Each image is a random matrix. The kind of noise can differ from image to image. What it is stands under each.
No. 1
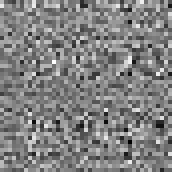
low rank plus noise
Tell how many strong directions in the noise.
five to eight
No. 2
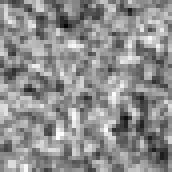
blotchy
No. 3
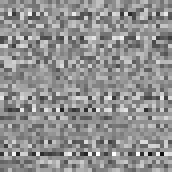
rows of uneven size
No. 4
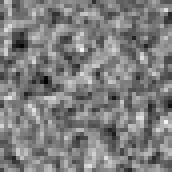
blotchy
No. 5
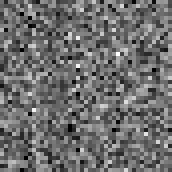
independent entries
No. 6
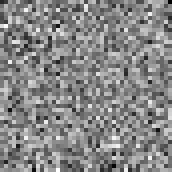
low rank plus noise
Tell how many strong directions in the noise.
five to eight
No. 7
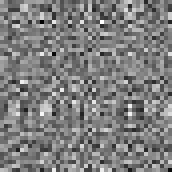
low rank plus noise
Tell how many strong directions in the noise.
two
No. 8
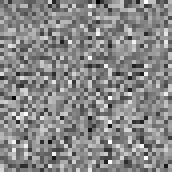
low rank plus noise
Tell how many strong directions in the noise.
five to eight
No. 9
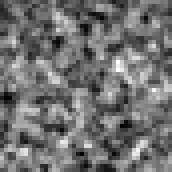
blotchy
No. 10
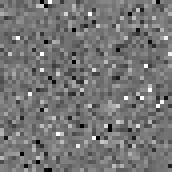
heavy tails
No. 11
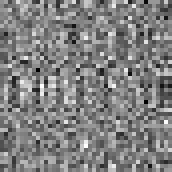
low rank plus noise
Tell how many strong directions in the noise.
three or four
